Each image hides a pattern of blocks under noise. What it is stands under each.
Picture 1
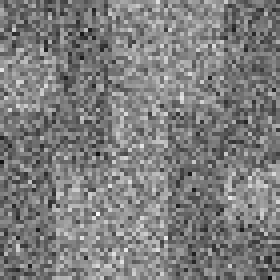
the same after a half turn
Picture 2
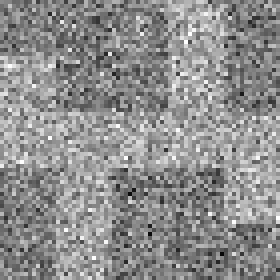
the same after a half turn
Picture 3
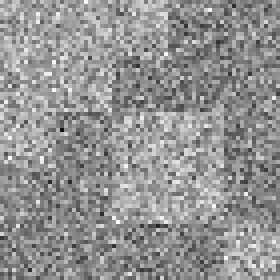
mirrored about the diagonal from the top left
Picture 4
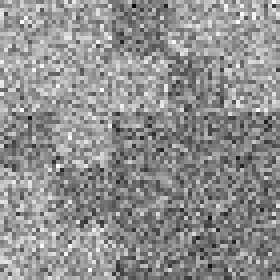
mirrored about the diagonal from the top left
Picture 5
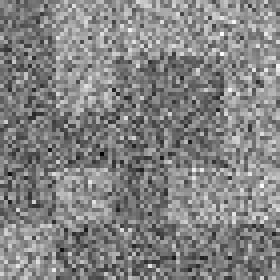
mirrored about the diagonal from the bottom left
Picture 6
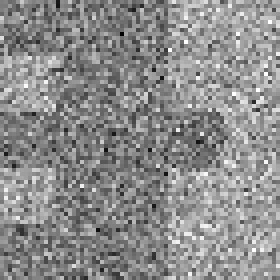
top and bottom mirror each other
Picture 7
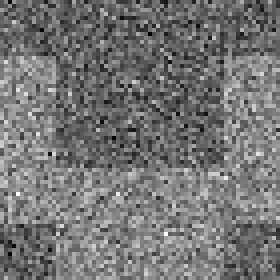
left and right mirror each other
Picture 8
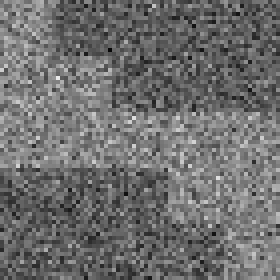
the same after a half turn
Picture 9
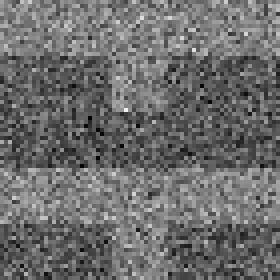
left and right mirror each other
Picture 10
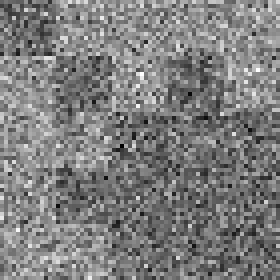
mirrored about the diagonal from the top left
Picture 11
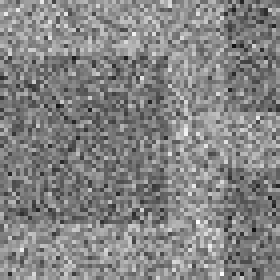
top and bottom mirror each other
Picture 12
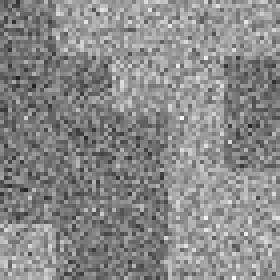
no symmetry
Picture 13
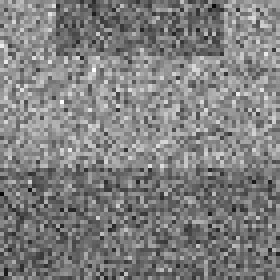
left and right mirror each other
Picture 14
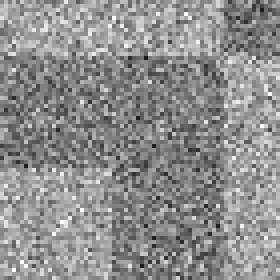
mirrored about the diagonal from the bottom left
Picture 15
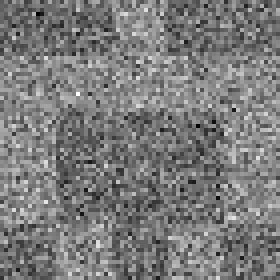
left and right mirror each other
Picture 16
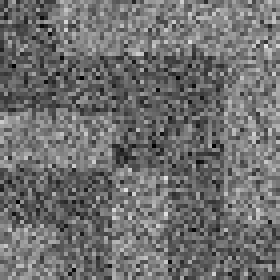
mirrored about the diagonal from the bottom left
